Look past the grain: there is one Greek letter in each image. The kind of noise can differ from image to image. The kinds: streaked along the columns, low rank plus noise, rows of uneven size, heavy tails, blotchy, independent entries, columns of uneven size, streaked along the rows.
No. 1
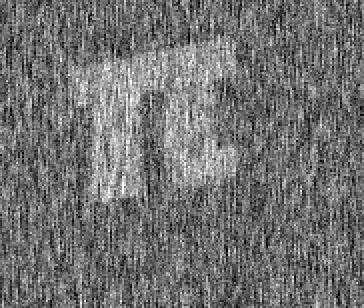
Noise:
streaked along the columns
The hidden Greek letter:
pi
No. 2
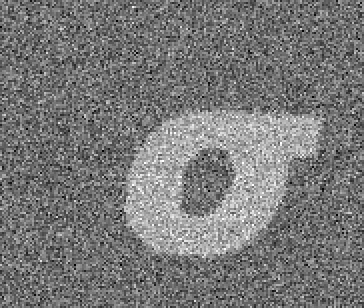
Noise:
low rank plus noise
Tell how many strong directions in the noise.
two
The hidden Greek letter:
sigma
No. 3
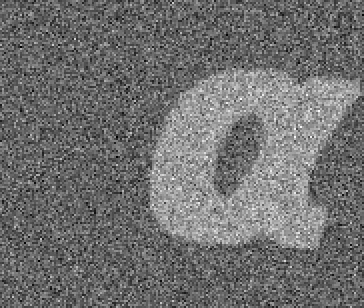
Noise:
low rank plus noise
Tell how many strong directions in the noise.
one
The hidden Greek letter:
alpha
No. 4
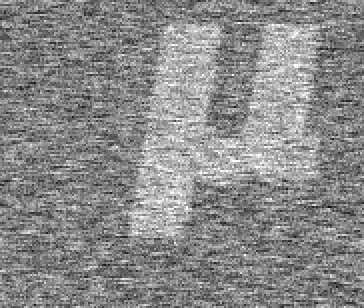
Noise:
streaked along the rows
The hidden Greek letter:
mu
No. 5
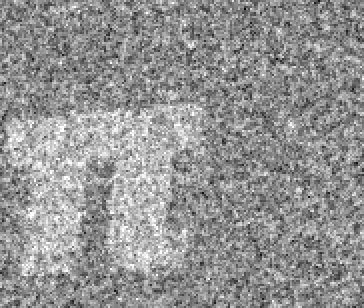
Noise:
blotchy
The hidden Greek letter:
pi
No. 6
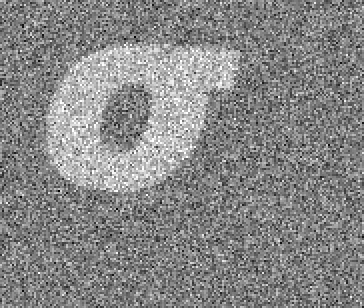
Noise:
independent entries
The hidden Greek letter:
sigma
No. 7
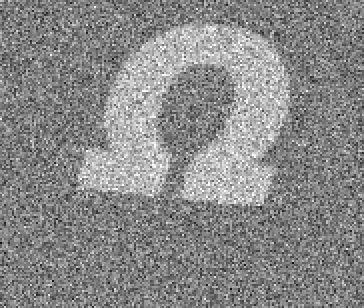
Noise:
low rank plus noise
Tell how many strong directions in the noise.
one
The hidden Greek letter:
omega
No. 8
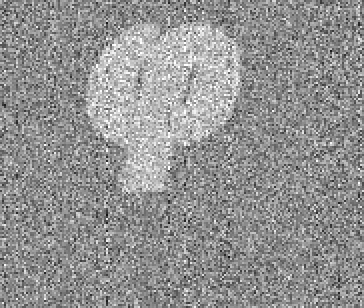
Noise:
columns of uneven size
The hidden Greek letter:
phi
